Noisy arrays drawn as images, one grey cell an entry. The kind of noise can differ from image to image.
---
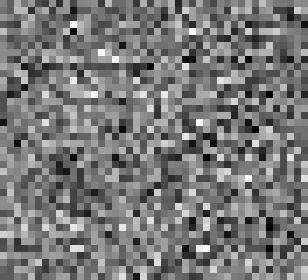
low rank plus noise
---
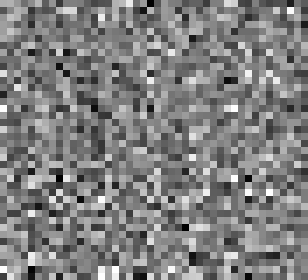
low rank plus noise
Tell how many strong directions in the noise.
three or four
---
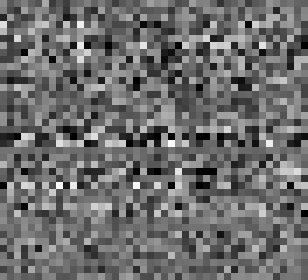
rows of uneven size
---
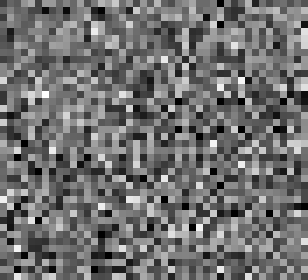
low rank plus noise
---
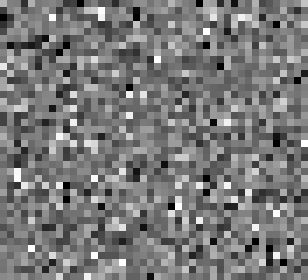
heavy tails
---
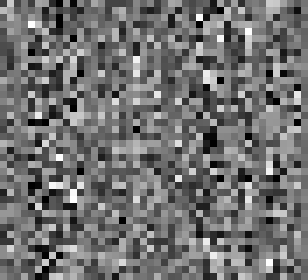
columns of uneven size
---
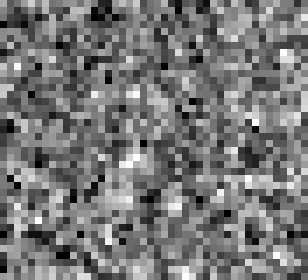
blotchy
